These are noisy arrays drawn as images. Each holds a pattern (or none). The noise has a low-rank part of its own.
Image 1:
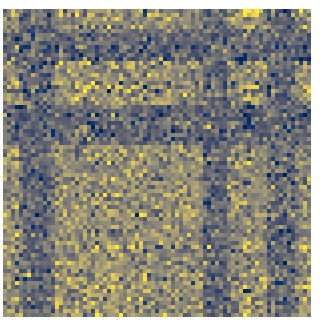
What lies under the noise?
bands of rows crossing bands of columns
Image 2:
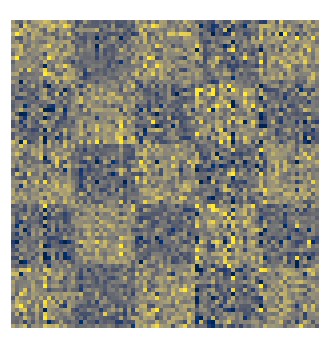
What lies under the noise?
a checkerboard
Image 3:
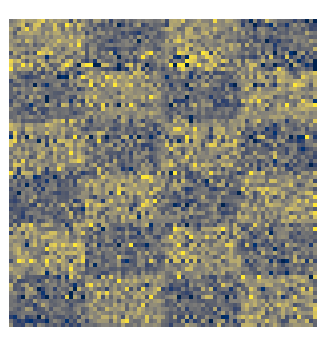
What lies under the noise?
a checkerboard
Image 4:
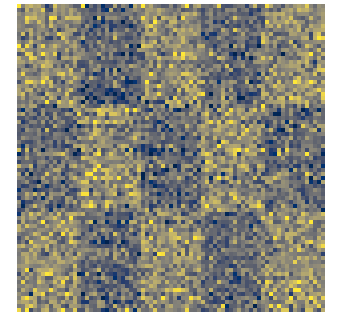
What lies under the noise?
a checkerboard
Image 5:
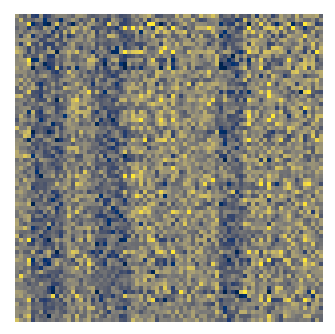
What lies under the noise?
bands of columns
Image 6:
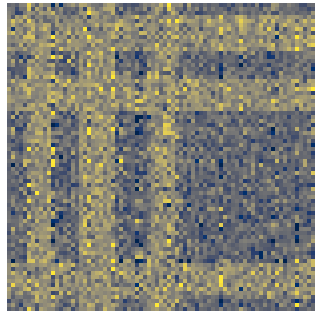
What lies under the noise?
bands of rows crossing bands of columns
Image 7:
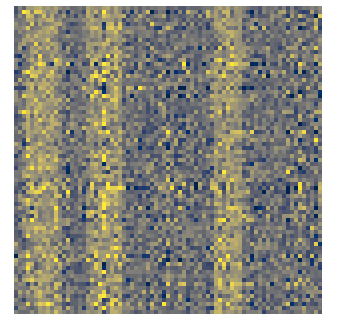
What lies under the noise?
bands of columns
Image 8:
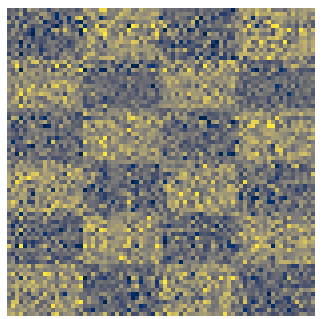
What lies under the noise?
a checkerboard
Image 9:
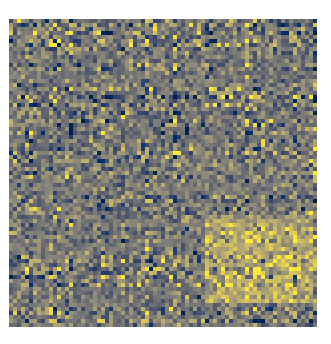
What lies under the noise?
one block
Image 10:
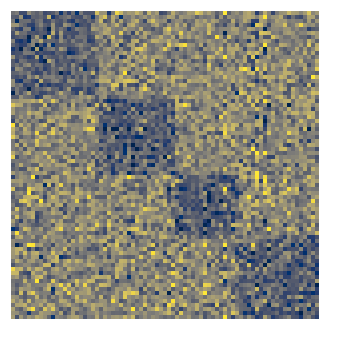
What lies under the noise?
blocks along the diagonal
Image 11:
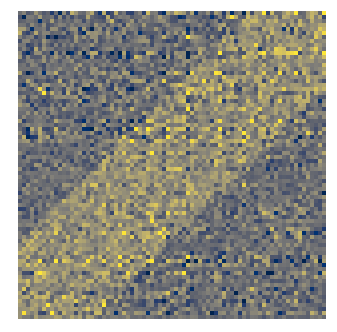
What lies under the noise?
a diagonal band
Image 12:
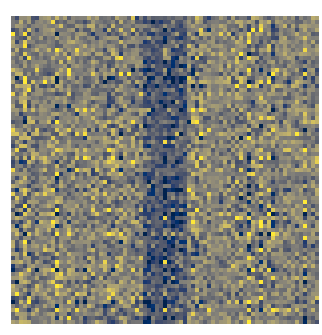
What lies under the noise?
one band of columns
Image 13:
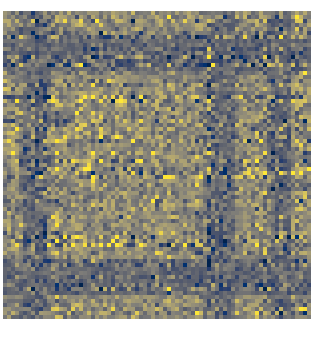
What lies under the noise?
bands of rows crossing bands of columns
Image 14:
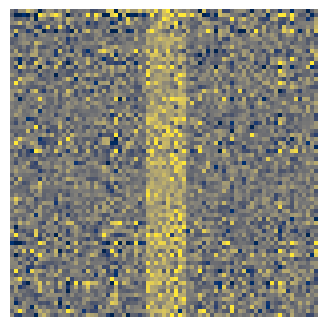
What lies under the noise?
one band of columns
